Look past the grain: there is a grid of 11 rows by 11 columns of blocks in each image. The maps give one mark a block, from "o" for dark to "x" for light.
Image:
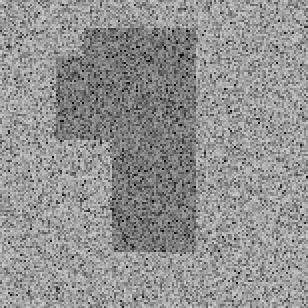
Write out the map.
x x x x x x x x x x x
x x x o o o o x x x x
x x o o o o o x x x x
x x o o o o o x x x x
x x o o o o o x x x x
x x x x o o o x x x x
x x x x o o o x x x x
x x x x o o o x x x x
x x x x o o o x x x x
x x x x x x x x x x x
x x x x x x x x x x x
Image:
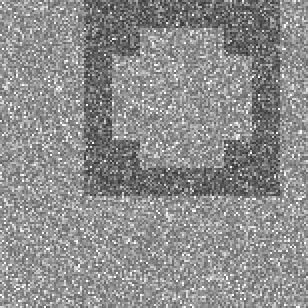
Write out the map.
x x x o o o o o o o x
x x x o o x x x o o x
x x x o x x x x x o x
x x x o x x x x x o x
x x x o x x x x x o x
x x x o o x x x o o x
x x x o o o o o o o x
x x x x x x x x x x x
x x x x x x x x x x x
x x x x x x x x x x x
x x x x x x x x x x x
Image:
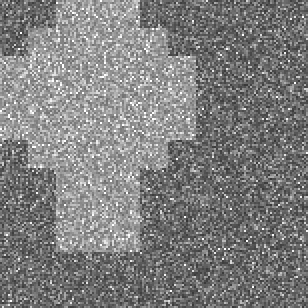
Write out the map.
o o x x x o o o o o o
o x x x x x o o o o o
x x x x x x x o o o o
x x x x x x x o o o o
x x x x x x x o o o o
o x x x x x o o o o o
o o x x x o o o o o o
o o x x x o o o o o o
o o x x x o o o o o o
o o o o o o o o o o o
o o o o o o o o o o o
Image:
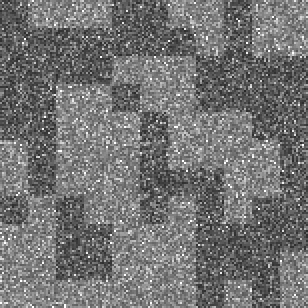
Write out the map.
o x x x o o x x o x x
o o o o o o o x o x x
o o o o x x x o o o o
o o x x o x x o o o o
o o x x x o x x x o o
x o x x x o x x x x o
x o x x x o o o x x o
o x o x x o x o x o o
x x o o x x x o o o o
x x o o x x x o o o x
x x x x x x x o x o x
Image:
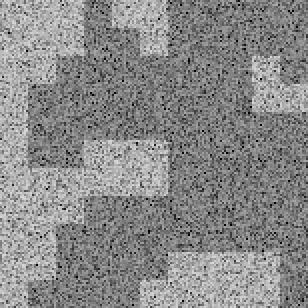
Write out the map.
x x x o x x o o o o o
x x x o o x o o o o o
x x o o o o o o o x o
x o o o o o o o o x x
x o o o o o o o o o o
x o o x x x o o o o o
x x x x x x o o o o o
x x x o o o o o o o o
x x o o o o o o o o o
x x o o o o x x x x o
x o o o o x x x x x o
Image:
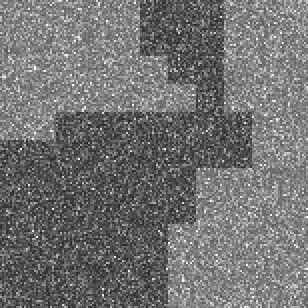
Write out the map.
x x x x x o o o x x x
x x x x x o o o x x x
x x x x x x o o x x x
x x x x x x x o x x x
x x o o o o o o o x x
o o o o o o o o o x x
o o o o o o o x x x x
o o o o o o o x x x x
o o o o o o x x x x x
o o o o o o x x x x x
o o o o o o x x x x x
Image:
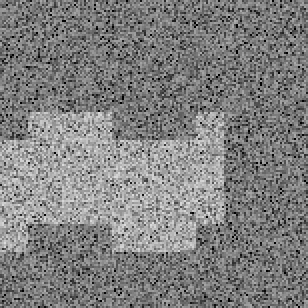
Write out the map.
o o o o o o o o o o o
o o o o o o o o o o o
o o o o o o o o o o o
o o o o o o o o o o o
o x x x o o o x o o o
x x x x x x x x o o o
x x x x x x x x o o o
x x x x x x x x o o o
x o o o x x x o o o o
o o o o o o o o o o o
o o o o o o o o o o o
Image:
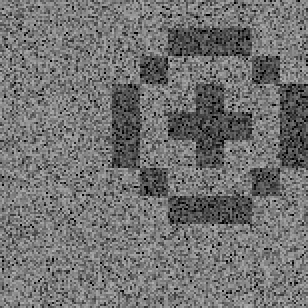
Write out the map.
x x x x x x x x x x x
x x x x x x o o o x x
x x x x x o x x x o x
x x x x o x x o x x o
x x x x o x o o o x o
x x x x o x x o x x o
x x x x x o x x x o x
x x x x x x o o o x x
x x x x x x x x x x x
x x x x x x x x x x x
x x x x x x x x x x x
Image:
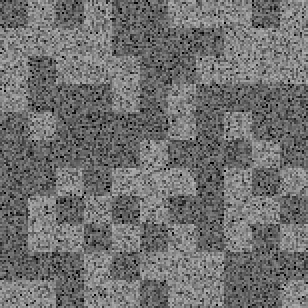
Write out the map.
o x o x o o x x x o x
x x x x o o o o x x x
x o x x x o o x x x x
x o o o x o x o o o o
o x o o o o x o x o o
o o o o o x o o o x o
o o x o x x x o x o x
o x o x o x o o x x o
o x x o x o x o x o x
o o o x o x x x o o o
x x o x x o x x o o x
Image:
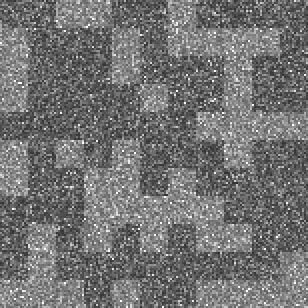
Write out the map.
o o x x o o x o o o o
x o o o x o x x x x o
x o o o x o o o x o o
x o o o o x o o x o o
o o o o o o o x x x x
x o x o x o o o x o o
x o o x x o x o o o o
o o o x x x x x o o o
o x o x o x o x x o o
o x o o o o o o o o x
x x x o x o o x x x x
